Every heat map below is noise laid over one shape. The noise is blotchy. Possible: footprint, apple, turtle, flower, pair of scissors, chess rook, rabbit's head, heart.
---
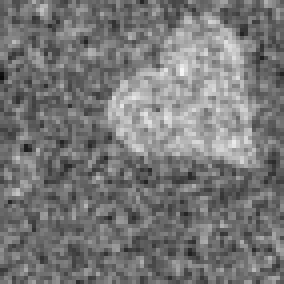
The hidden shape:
heart
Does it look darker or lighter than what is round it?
lighter
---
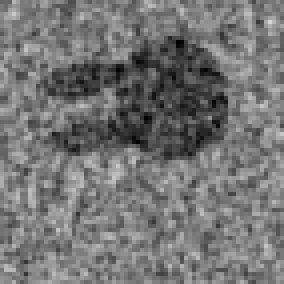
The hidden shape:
rabbit's head
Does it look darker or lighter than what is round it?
darker
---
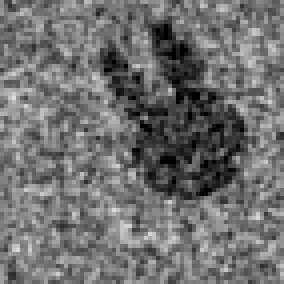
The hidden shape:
rabbit's head
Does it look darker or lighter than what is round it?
darker
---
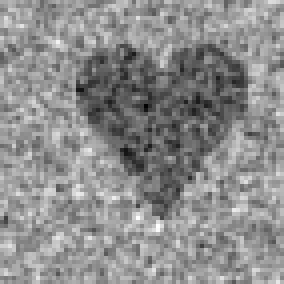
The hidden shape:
heart
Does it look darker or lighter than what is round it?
darker
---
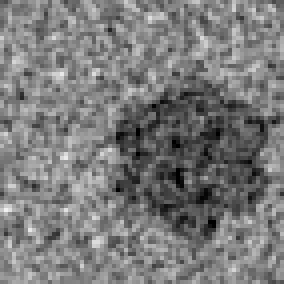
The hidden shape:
flower
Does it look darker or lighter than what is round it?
darker
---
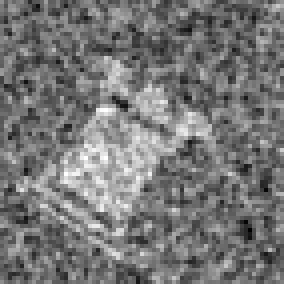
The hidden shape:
chess rook
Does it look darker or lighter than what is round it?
lighter
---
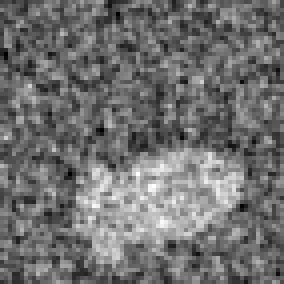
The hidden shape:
footprint
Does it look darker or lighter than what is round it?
lighter
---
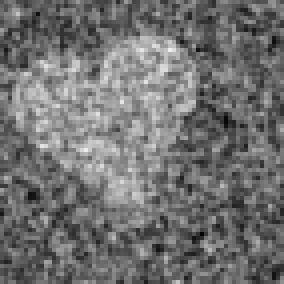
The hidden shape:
heart
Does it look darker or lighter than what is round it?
lighter
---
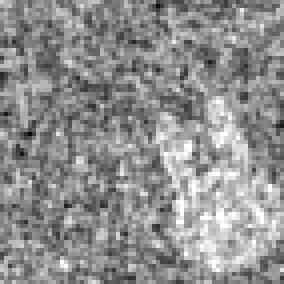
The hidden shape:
rabbit's head
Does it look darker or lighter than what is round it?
lighter
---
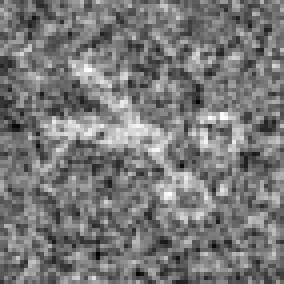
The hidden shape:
pair of scissors
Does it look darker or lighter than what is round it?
lighter
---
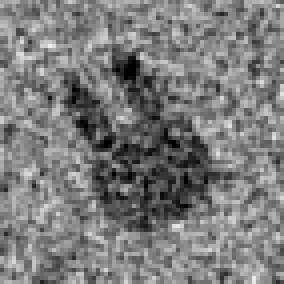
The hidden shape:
rabbit's head
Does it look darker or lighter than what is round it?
darker
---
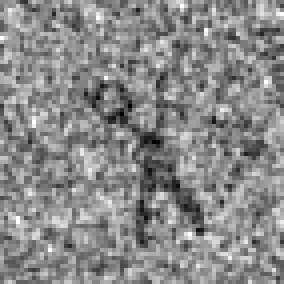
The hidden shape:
pair of scissors
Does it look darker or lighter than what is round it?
darker
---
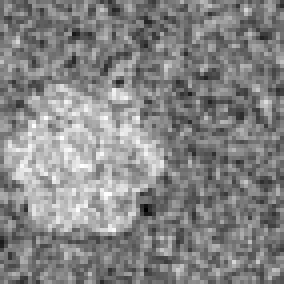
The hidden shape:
flower
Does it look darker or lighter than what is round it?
lighter
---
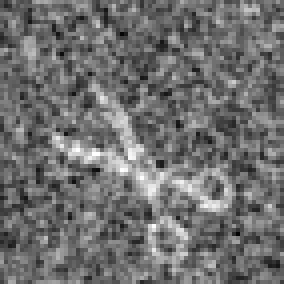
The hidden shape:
pair of scissors
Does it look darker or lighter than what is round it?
lighter
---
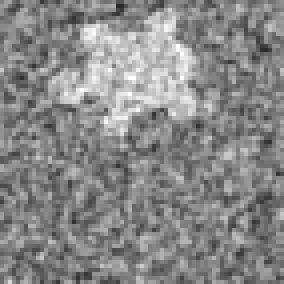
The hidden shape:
turtle
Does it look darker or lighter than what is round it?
lighter
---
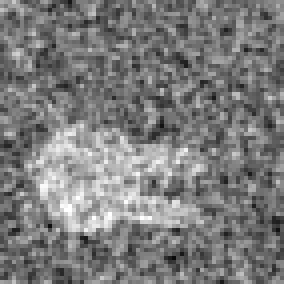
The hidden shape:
rabbit's head
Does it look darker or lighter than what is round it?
lighter
